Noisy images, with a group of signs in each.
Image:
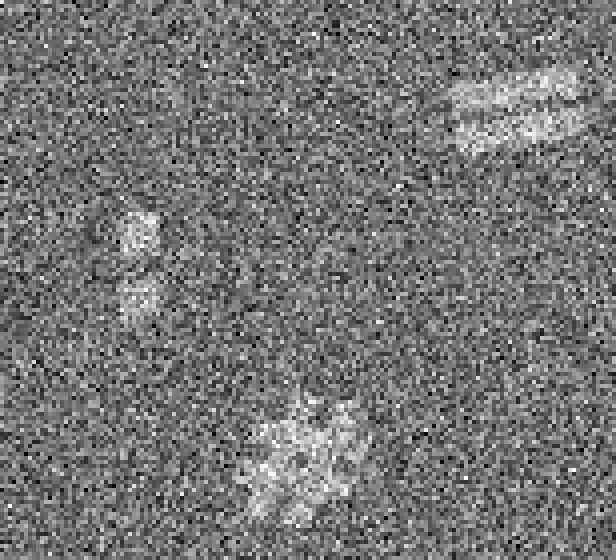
top right: equals sign; middle left: colon; bottom middle: hash sign
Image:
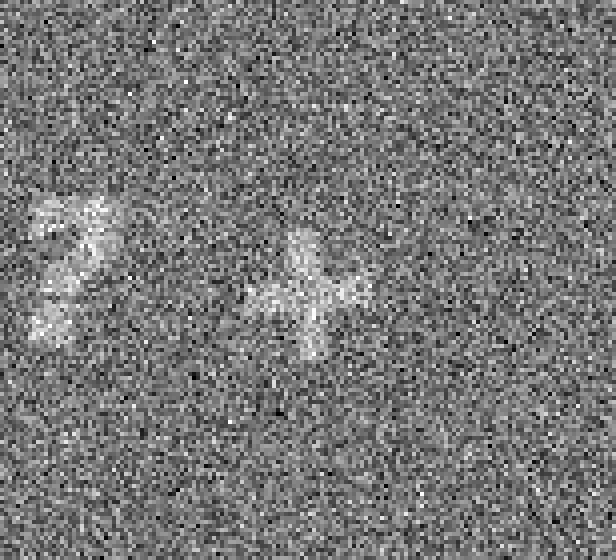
middle left: question mark; centre: plus sign
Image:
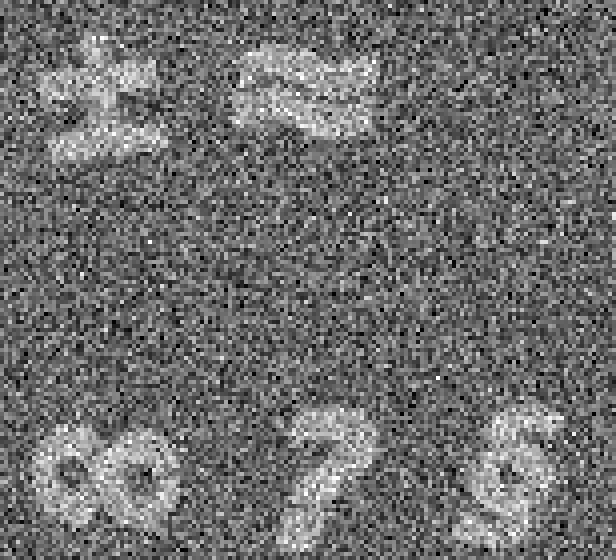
top left: plus-minus sign; top middle: approximately sign; bottom left: infinity sign; bottom middle: question mark; bottom right: section sign
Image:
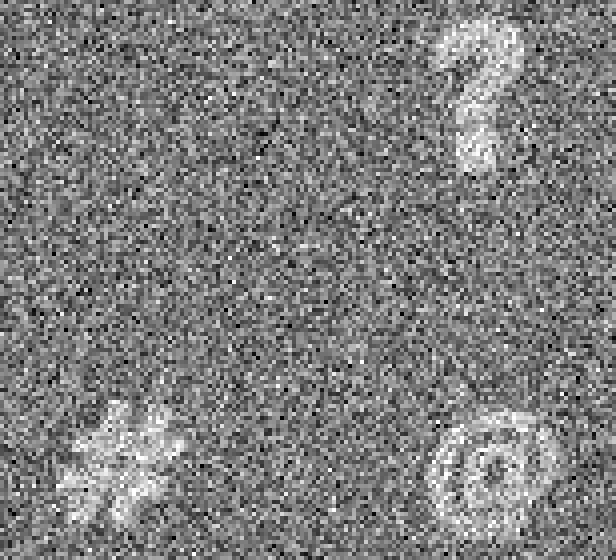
top right: question mark; bottom left: hash sign; bottom right: at sign
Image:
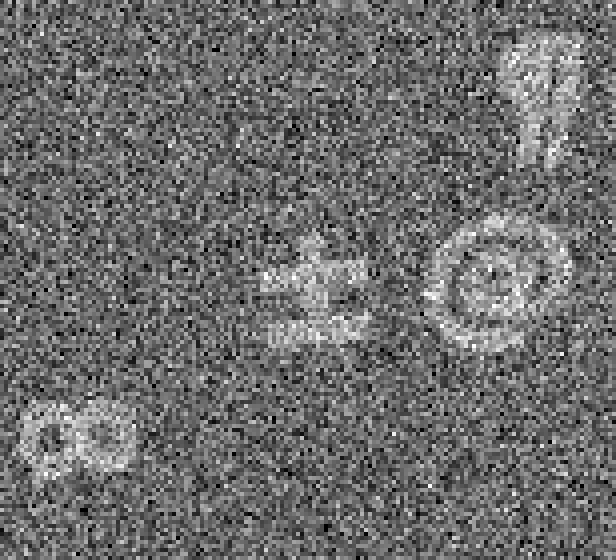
top right: pilcrow; centre: plus-minus sign; middle right: at sign; bottom left: infinity sign
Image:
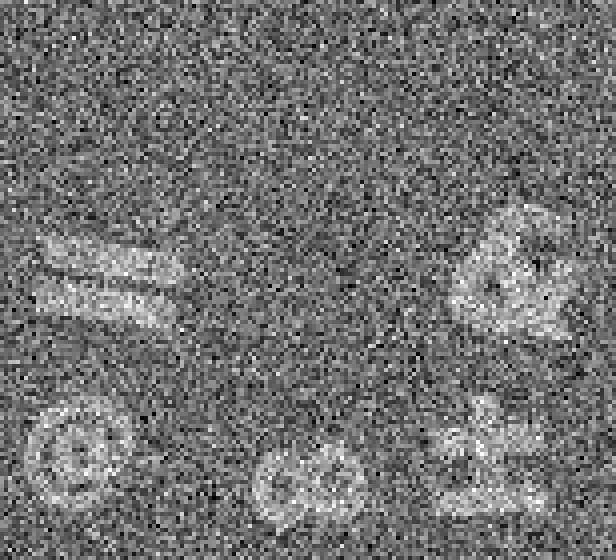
middle left: equals sign; middle right: ampersand; bottom left: at sign; bottom middle: infinity sign; bottom right: plus-minus sign
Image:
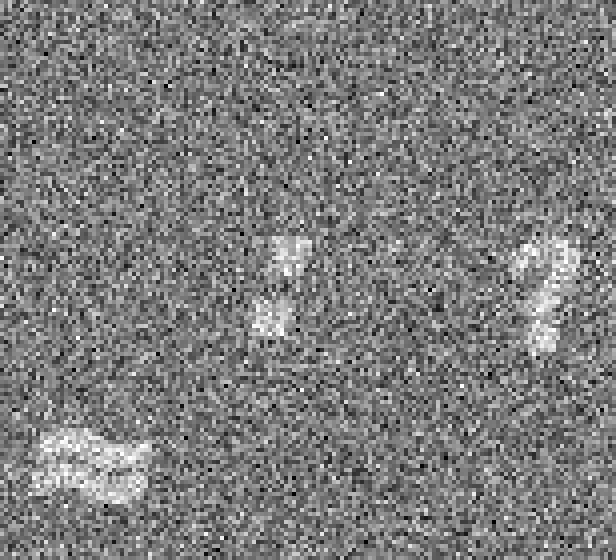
centre: colon; middle right: question mark; bottom left: approximately sign
